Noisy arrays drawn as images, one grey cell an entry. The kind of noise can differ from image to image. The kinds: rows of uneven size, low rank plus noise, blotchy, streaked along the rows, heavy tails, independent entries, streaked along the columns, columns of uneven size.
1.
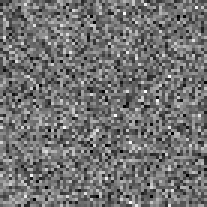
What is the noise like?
independent entries
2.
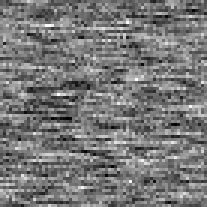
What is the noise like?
streaked along the rows
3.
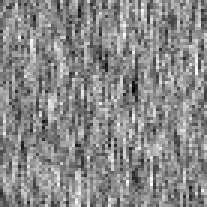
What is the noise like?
streaked along the columns
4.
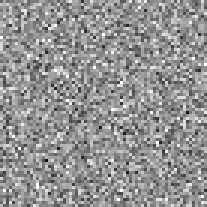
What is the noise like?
independent entries
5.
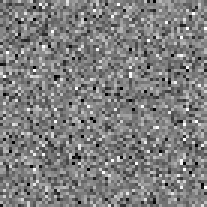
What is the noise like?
heavy tails
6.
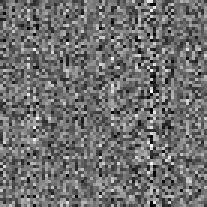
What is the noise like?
columns of uneven size
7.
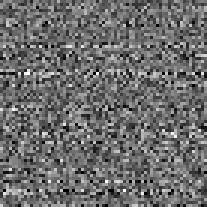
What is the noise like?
rows of uneven size
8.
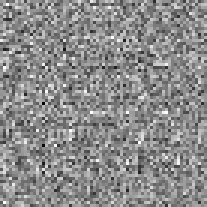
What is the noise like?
low rank plus noise
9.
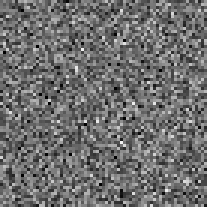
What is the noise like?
independent entries
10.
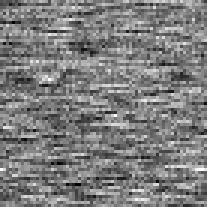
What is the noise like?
streaked along the rows
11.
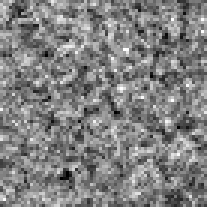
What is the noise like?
blotchy
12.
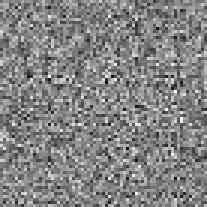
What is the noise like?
low rank plus noise
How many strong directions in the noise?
three or four
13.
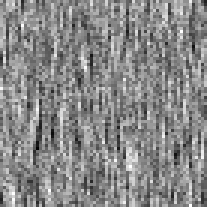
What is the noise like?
streaked along the columns
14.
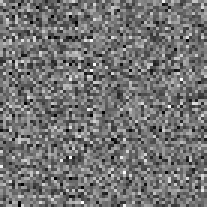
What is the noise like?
low rank plus noise
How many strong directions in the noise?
two
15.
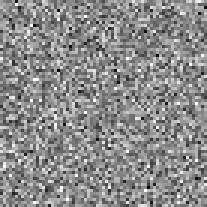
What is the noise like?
independent entries
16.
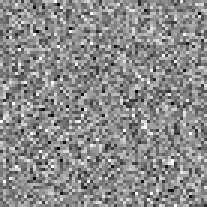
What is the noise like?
independent entries
